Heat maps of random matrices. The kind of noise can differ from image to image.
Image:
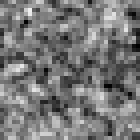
blotchy
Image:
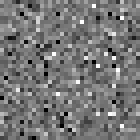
heavy tails
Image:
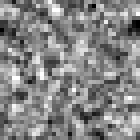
blotchy
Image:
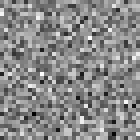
independent entries
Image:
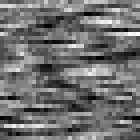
streaked along the rows
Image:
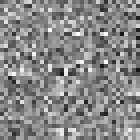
low rank plus noise
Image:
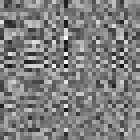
low rank plus noise
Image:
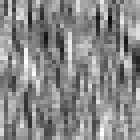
streaked along the columns
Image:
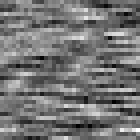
streaked along the rows
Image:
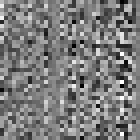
columns of uneven size
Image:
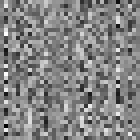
columns of uneven size
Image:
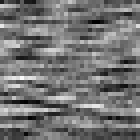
streaked along the rows
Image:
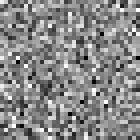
independent entries
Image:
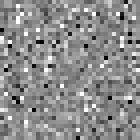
heavy tails
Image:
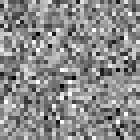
independent entries
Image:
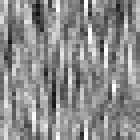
streaked along the columns
